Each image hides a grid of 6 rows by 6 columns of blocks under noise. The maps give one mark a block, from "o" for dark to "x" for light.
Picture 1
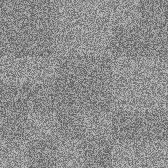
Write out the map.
ooxxxo
ooxxoo
xxooxx
ooooxx
oxoxoo
xoxoxx
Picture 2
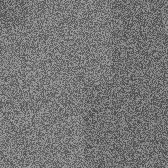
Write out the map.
oxxxoo
xxxxoo
xxxxoo
xxxooo
xxxooo
xxxooo
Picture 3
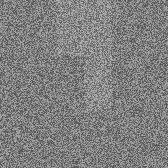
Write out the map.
ooxxoo
ooxxoo
oooxoo
oooxoo
oooooo
oooooo
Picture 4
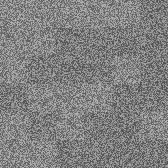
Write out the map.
xxxxxo
xxoooo
xoooxo
oxxxoo
xoxoox
xxoooo
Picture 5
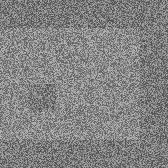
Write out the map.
oooooo
xxxxxo
xxxxxo
xoxxxo
xxxxxo
oooooo
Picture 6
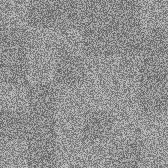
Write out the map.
xoooox
oxxooo
oxoxxo
xoxxxo
ooxoxx
xoxxox
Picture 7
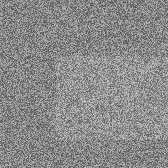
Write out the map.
oooooo
oooooo
ooxxxx
ooxxxx
ooxxxx
oooooo
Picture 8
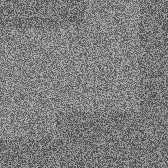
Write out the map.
oooxxo
xxxxxo
xxxxxo
xxxxxo
xxoooo
oooooo
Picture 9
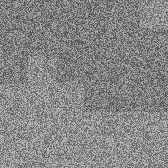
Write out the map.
ooooox
oooooo
oxoooo
xxxooo
xxxxxx
xxxxxx
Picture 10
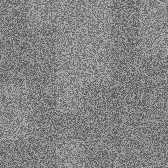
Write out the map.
oxxxox
ooxxox
ooxxoo
xoxooo
xooooo
ooxooo
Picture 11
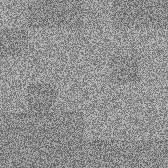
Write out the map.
xooxoo
oxxxxx
xxxxox
xoxxxx
oooxxx
oooooo
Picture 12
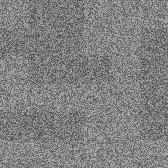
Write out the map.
xooxxx
oooxxo
xoooxo
xxxxxo
oooxxo
xxxxxx
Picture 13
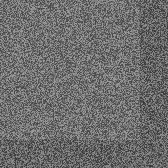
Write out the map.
xxxxxo
xxxxxo
xxxxxo
xxxxxo
xxxxxo
oooooo
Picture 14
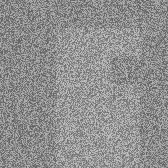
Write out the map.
oooooo
ooxxxo
ooxxoo
ooxxxo
ooxxxo
ooxxxo
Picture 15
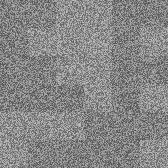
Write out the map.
ooxxoo
oxxxox
ooxxoo
oooxox
xxxooo
xoooox
